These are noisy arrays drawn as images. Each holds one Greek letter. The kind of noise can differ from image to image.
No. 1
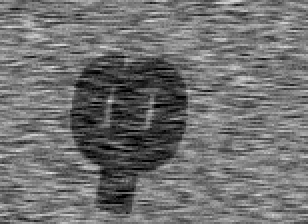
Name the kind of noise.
streaked along the rows
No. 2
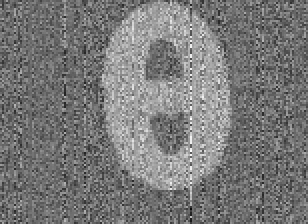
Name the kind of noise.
columns of uneven size
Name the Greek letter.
theta
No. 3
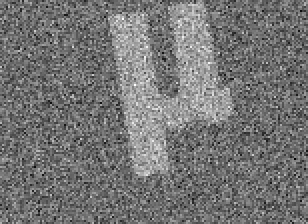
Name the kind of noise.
independent entries
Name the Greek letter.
mu
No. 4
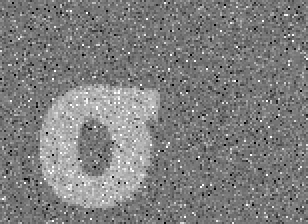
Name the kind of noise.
heavy tails
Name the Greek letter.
sigma
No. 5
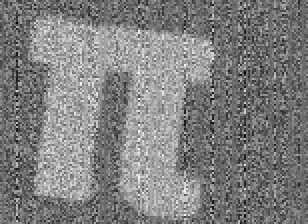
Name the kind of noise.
columns of uneven size
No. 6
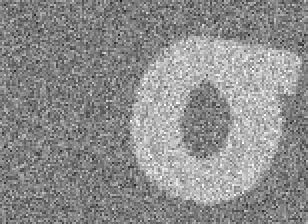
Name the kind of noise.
independent entries
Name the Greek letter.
sigma
